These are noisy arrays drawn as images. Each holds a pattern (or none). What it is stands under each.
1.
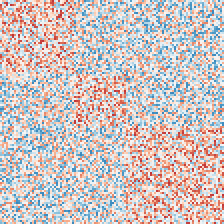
blocks along the diagonal
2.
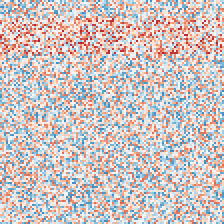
one band of rows
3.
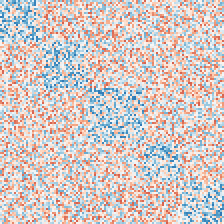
blocks along the diagonal
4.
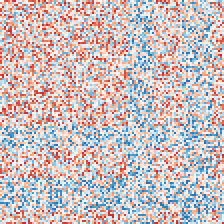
bands of rows crossing bands of columns
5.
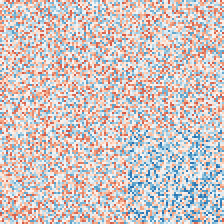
one block
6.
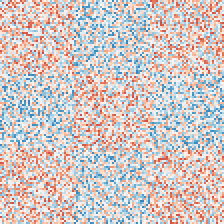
a checkerboard
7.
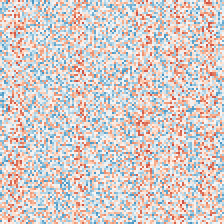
bands of columns
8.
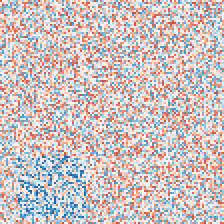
one block
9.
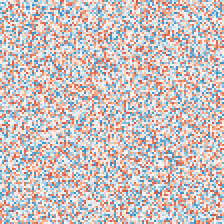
only noise
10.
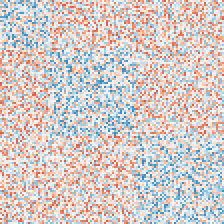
blocks along the diagonal
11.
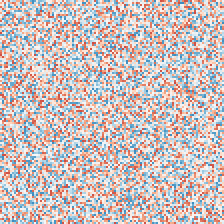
only noise
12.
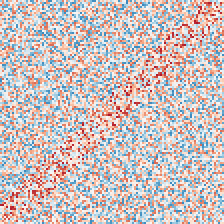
a diagonal band
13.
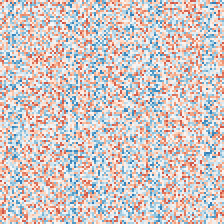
bands of columns
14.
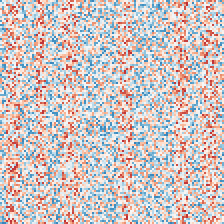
bands of columns
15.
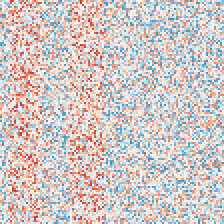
bands of columns
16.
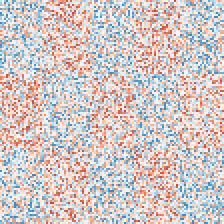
a checkerboard
